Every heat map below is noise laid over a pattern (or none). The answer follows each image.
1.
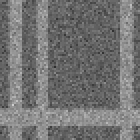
bands of rows crossing bands of columns
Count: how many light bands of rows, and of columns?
1 and 3
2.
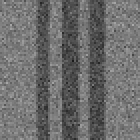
bands of columns
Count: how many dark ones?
3
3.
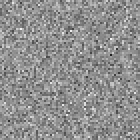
only noise
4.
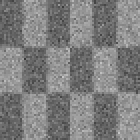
a checkerboard
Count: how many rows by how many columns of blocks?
3 by 6
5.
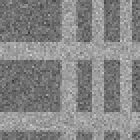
bands of rows crossing bands of columns
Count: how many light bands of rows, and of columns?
2 and 3
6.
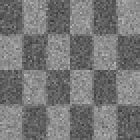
a checkerboard
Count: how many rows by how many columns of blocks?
4 by 6
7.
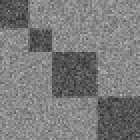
blocks along the diagonal
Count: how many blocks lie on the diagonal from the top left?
4
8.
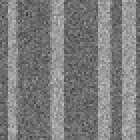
bands of columns
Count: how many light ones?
4
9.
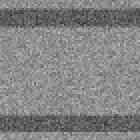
bands of rows
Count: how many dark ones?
2
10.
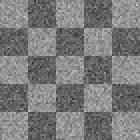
a checkerboard
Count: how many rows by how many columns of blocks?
5 by 5
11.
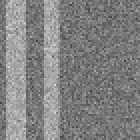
bands of columns
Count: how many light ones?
2
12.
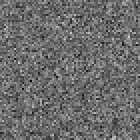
only noise
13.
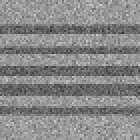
bands of rows
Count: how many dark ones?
5
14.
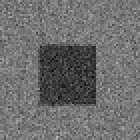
one block
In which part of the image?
centre
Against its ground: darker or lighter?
darker
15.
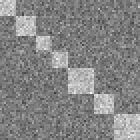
blocks along the diagonal
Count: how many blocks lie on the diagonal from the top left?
7
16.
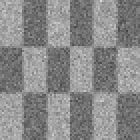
a checkerboard
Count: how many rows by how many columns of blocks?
3 by 6
